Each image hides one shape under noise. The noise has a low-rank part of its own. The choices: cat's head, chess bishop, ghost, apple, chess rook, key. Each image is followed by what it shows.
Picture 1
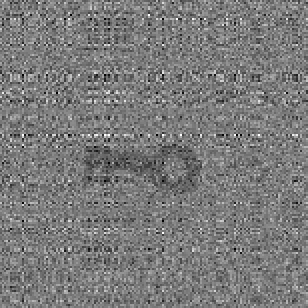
dark key, centre
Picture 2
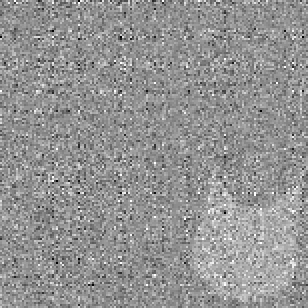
light cat's head, bottom right
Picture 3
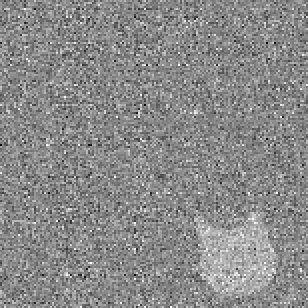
light cat's head, bottom right
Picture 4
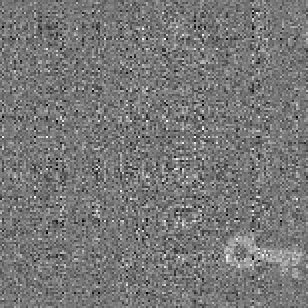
light key, bottom right
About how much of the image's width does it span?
a quarter
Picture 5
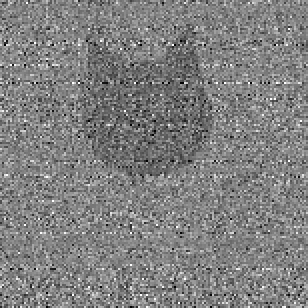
dark cat's head
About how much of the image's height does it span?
half
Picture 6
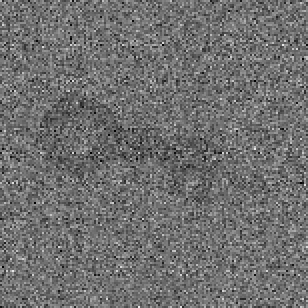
dark key
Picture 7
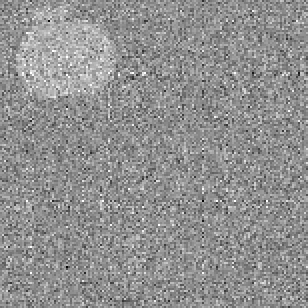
light apple, top left
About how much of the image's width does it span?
a third
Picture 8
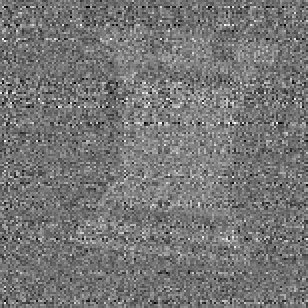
light chess rook
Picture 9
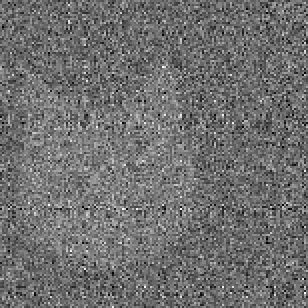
light cat's head
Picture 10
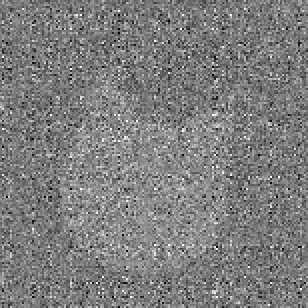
light cat's head
